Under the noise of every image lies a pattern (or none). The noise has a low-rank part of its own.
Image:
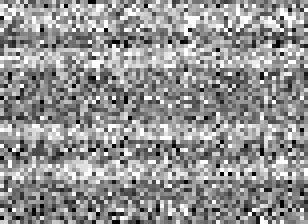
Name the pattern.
bands of rows
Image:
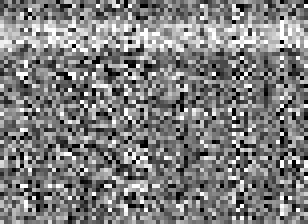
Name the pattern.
one band of rows
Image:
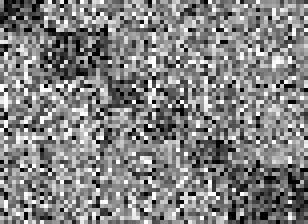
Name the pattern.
blocks along the diagonal
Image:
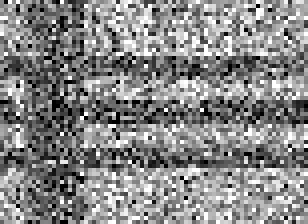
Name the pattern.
bands of rows crossing bands of columns
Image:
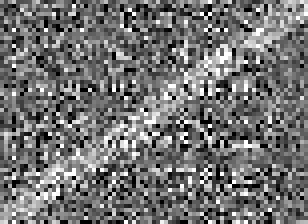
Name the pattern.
a diagonal band
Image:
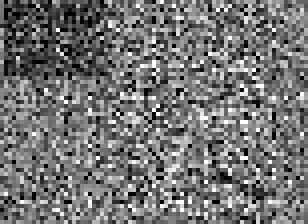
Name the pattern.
one block
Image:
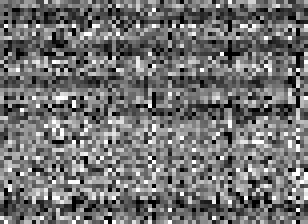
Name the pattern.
bands of rows
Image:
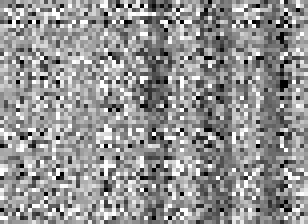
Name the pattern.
bands of columns
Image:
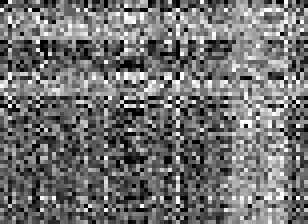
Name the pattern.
bands of rows crossing bands of columns
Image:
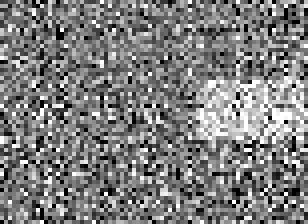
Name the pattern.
one block
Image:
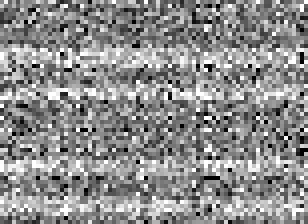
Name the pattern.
bands of rows
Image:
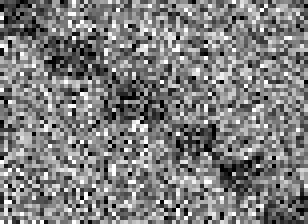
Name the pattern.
blocks along the diagonal
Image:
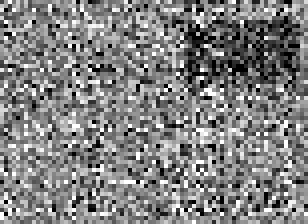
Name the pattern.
one block
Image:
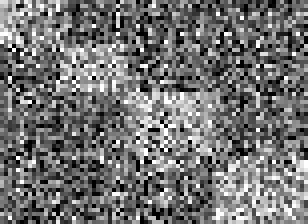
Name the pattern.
blocks along the diagonal
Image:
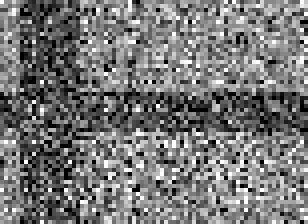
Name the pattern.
bands of rows crossing bands of columns
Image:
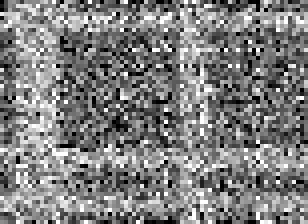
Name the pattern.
bands of rows crossing bands of columns
